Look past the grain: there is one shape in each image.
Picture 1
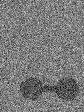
dark dumbbell
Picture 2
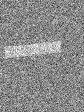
light bar
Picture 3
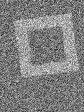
light square frame
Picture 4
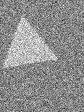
light triangle
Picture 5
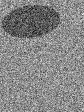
dark ellipse
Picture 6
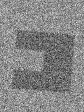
dark square with a notch
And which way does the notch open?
left
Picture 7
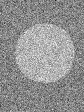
light disc
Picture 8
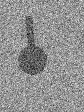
dark lollipop
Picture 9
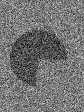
dark disc with a wedge cut out
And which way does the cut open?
down and right
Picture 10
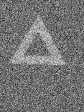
light triangle frame
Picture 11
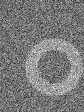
light ring
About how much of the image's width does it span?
two thirds
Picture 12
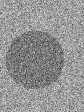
dark disc
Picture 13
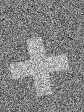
light cross
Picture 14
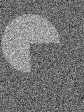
light disc with a wedge cut out
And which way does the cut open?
down and right
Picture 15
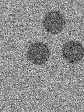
dark three dots
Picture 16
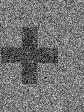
dark cross
